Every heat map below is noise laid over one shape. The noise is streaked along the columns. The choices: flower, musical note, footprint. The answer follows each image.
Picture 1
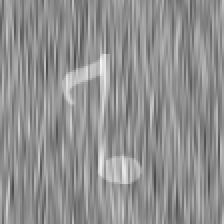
musical note
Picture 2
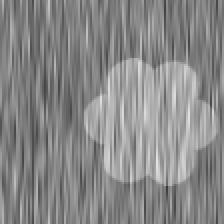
flower
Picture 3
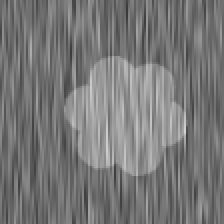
flower
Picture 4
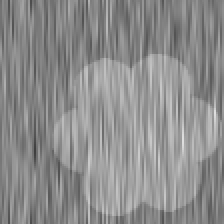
flower
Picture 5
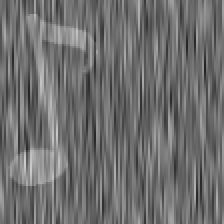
musical note
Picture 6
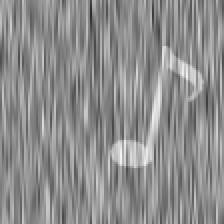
musical note
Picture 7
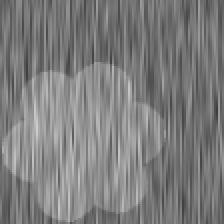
flower
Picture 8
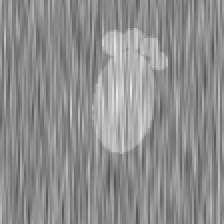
footprint
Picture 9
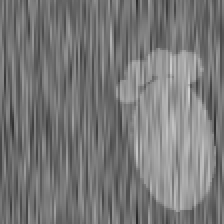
footprint
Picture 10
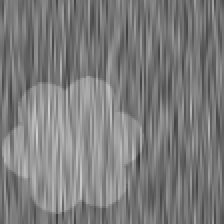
flower
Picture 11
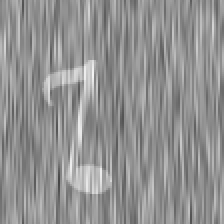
musical note
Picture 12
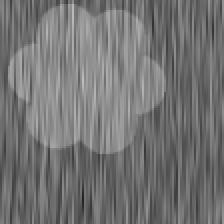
flower
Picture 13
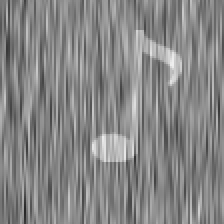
musical note
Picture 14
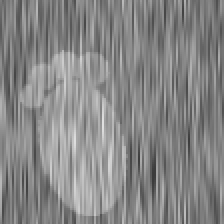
footprint
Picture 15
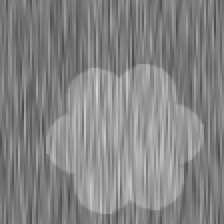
flower
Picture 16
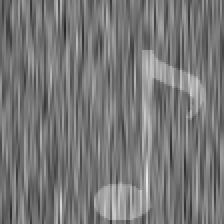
musical note
